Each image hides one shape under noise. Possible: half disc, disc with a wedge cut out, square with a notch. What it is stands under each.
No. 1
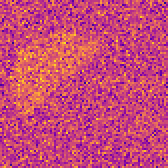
half disc
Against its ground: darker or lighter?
lighter
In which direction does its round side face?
up and left
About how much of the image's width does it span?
half
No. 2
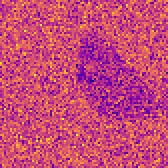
half disc
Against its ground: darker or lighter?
darker
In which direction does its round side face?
down and left
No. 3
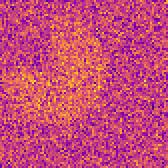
disc with a wedge cut out
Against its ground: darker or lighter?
lighter
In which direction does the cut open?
up and left
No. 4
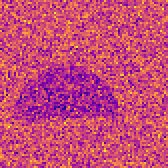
half disc
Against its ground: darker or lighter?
darker
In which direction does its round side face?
up
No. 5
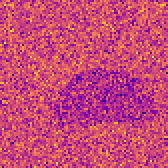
half disc
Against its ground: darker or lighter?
darker
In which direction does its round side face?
up
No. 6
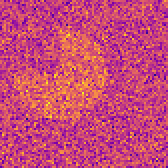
disc with a wedge cut out
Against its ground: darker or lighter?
lighter
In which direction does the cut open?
up and left
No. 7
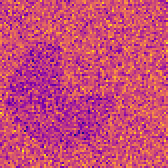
disc with a wedge cut out
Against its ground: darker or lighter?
darker
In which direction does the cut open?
up and right
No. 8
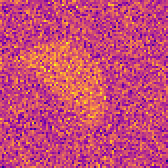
half disc
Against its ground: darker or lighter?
lighter
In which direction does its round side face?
up and right
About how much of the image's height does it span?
half
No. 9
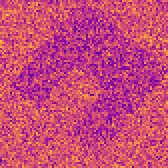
square with a notch
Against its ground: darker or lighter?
darker
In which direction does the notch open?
down and left
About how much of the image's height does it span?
nearly all
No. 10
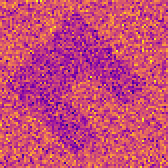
square with a notch
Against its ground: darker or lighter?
darker
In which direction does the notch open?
down and right
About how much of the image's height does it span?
nearly all
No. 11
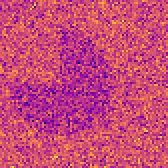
disc with a wedge cut out
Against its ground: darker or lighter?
darker
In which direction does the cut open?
up and left
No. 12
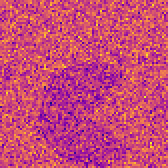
disc with a wedge cut out
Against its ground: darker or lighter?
darker
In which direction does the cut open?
right
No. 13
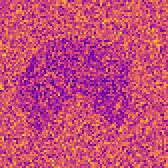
disc with a wedge cut out
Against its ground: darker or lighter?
darker
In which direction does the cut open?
down
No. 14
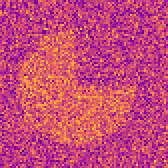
disc with a wedge cut out
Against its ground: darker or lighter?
lighter
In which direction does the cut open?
up and right
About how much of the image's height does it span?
two thirds
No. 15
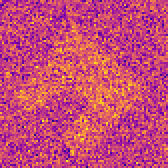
square with a notch
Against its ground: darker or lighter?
lighter
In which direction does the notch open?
down and left
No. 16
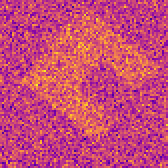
square with a notch
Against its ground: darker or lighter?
lighter
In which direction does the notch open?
down and right
